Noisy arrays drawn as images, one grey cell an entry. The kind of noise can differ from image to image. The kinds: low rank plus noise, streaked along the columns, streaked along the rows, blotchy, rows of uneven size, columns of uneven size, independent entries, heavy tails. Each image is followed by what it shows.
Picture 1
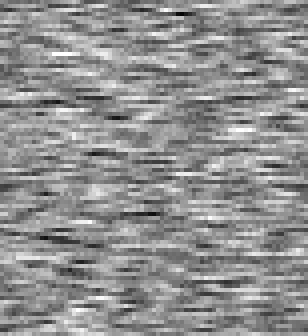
streaked along the rows
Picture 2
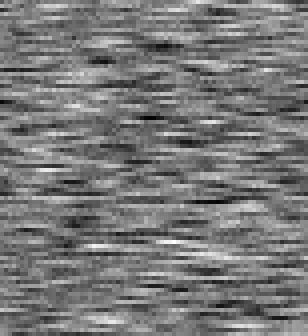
streaked along the rows
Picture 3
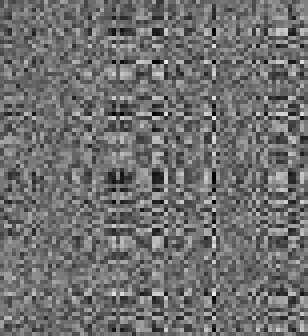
low rank plus noise
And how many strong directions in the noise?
one
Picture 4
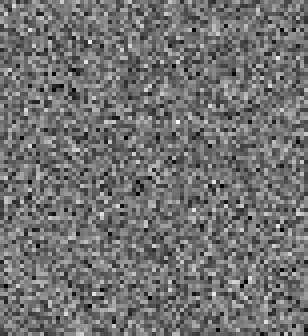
independent entries
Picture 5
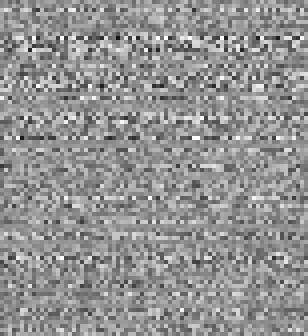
rows of uneven size
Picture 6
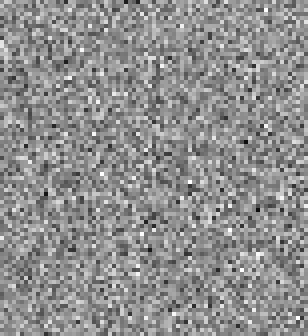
independent entries
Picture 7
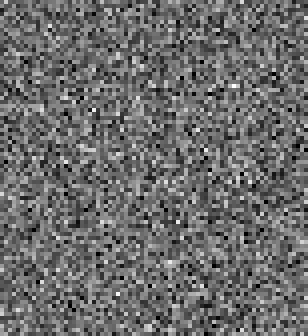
independent entries
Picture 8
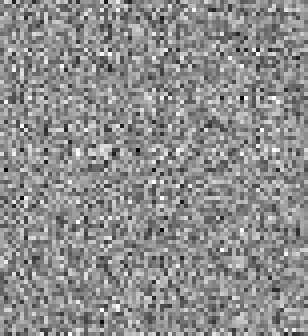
low rank plus noise
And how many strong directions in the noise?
five to eight
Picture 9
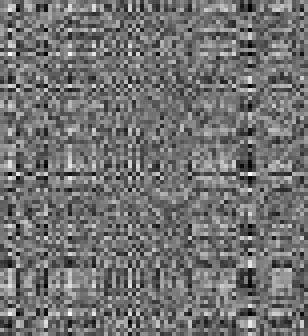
low rank plus noise
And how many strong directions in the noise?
one
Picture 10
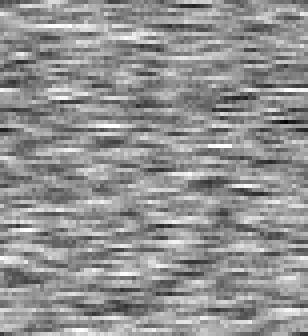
streaked along the rows
